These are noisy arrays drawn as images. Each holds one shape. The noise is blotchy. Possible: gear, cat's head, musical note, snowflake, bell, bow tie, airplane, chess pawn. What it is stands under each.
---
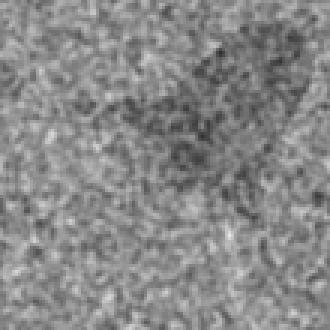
dark bell
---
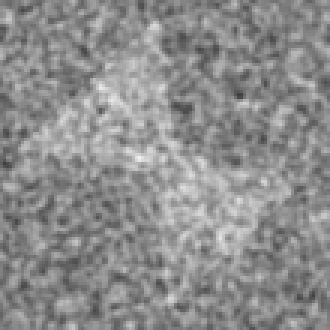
light bow tie
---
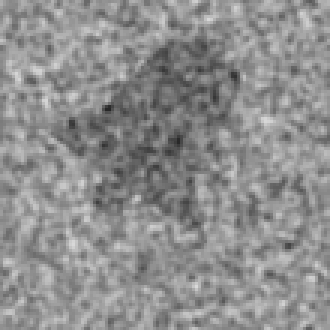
dark bell
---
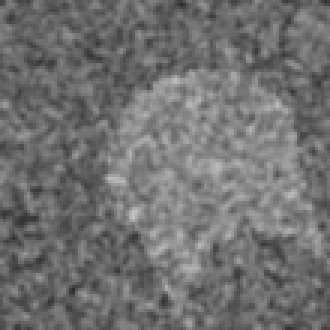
light cat's head
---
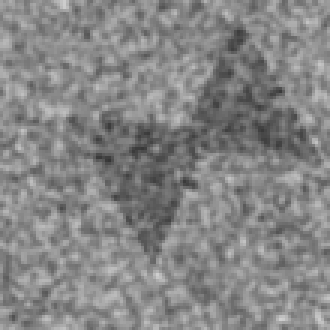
dark bow tie
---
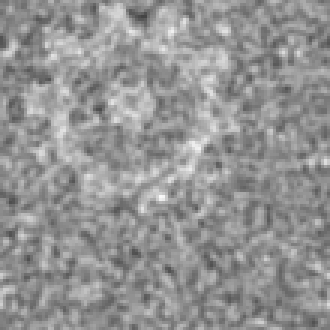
light gear
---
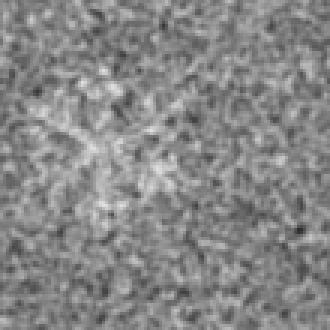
light snowflake
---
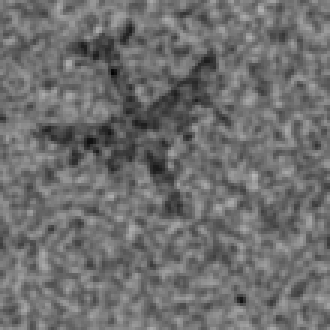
dark airplane
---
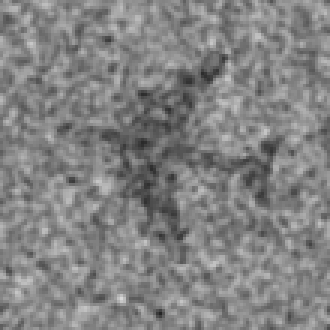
dark airplane
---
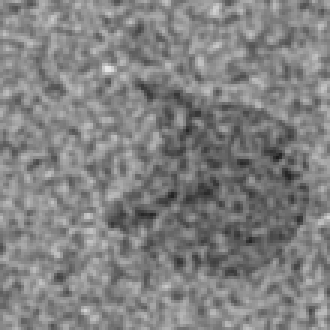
dark cat's head
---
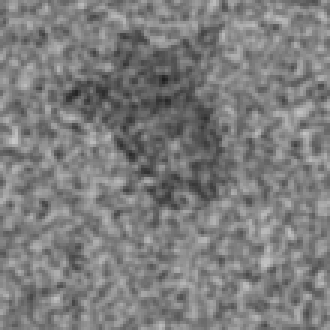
dark bell
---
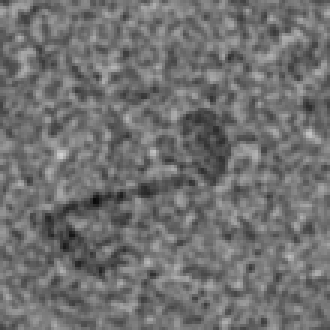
dark musical note
